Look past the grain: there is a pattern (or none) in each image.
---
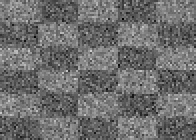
a checkerboard
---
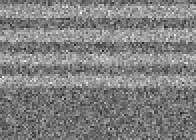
bands of rows
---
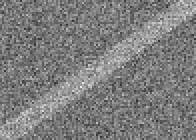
a diagonal band
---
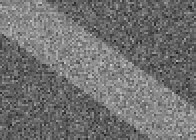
a diagonal band
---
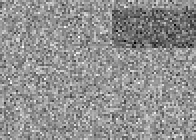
one block
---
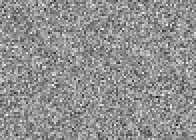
only noise
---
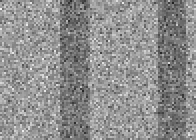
bands of columns
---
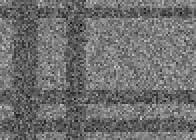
bands of rows crossing bands of columns
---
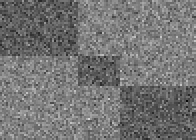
blocks along the diagonal
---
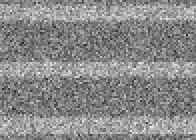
bands of rows
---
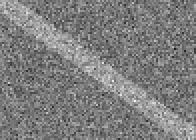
a diagonal band
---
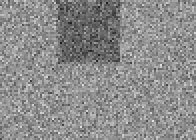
one block
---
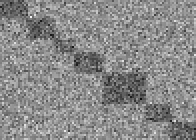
blocks along the diagonal
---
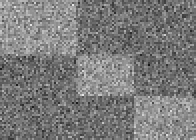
blocks along the diagonal
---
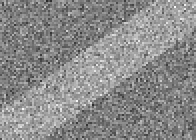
a diagonal band
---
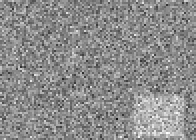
one block
